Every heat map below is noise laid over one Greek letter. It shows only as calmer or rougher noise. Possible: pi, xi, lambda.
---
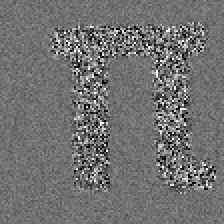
rough pi
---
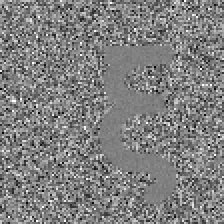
calm xi
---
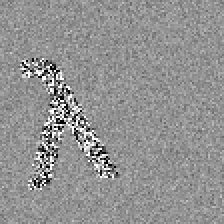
rough lambda
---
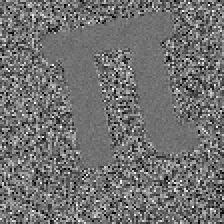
calm pi
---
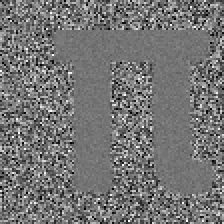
calm pi
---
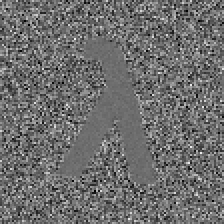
calm lambda
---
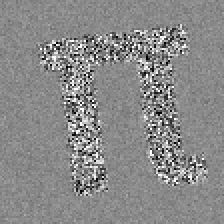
rough pi
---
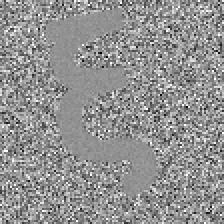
calm xi
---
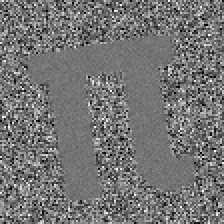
calm pi
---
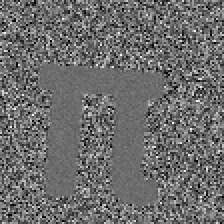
calm pi
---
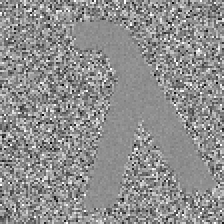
calm lambda
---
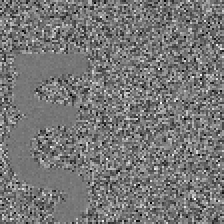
calm xi
